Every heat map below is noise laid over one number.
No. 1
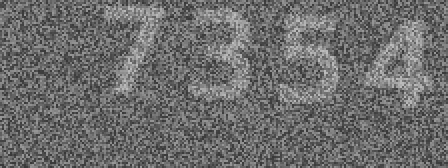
7354
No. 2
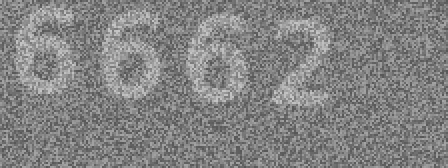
6662
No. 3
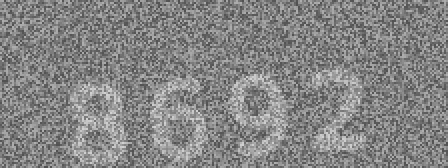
8692
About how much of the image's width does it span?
two thirds
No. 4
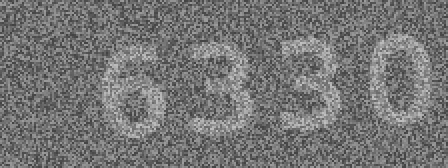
6330
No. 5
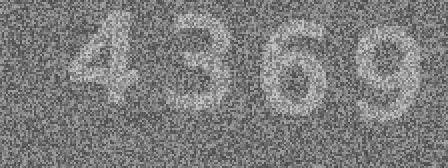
4369
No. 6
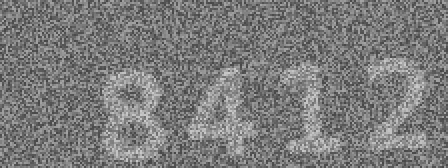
8412
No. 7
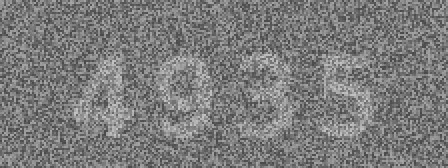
4935
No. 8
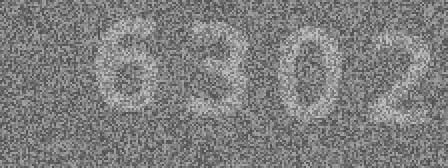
6302
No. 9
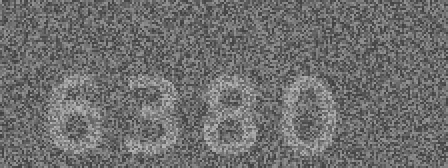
6380
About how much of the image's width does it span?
two thirds
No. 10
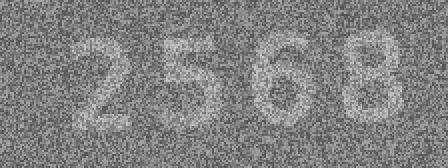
2568
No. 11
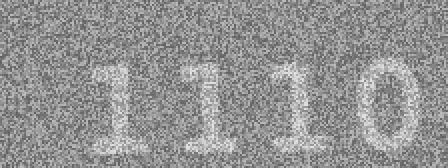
1110
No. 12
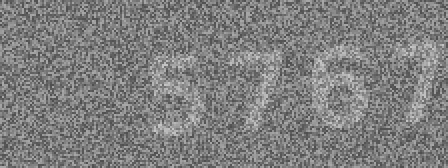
5767
